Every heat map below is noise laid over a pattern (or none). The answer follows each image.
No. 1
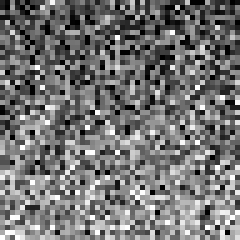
a smooth slope
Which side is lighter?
bottom
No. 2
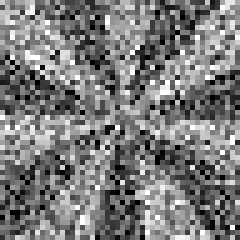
spokes from one point
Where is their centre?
centre
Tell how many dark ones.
7
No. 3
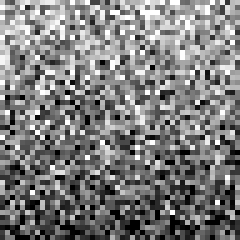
a smooth slope
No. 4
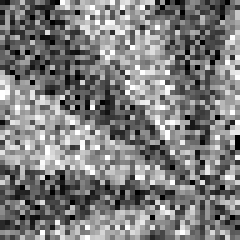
spokes from one point
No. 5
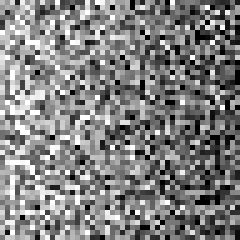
a smooth slope
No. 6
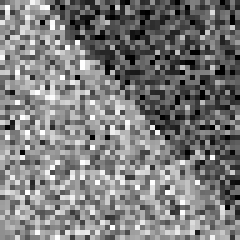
a sharp edge
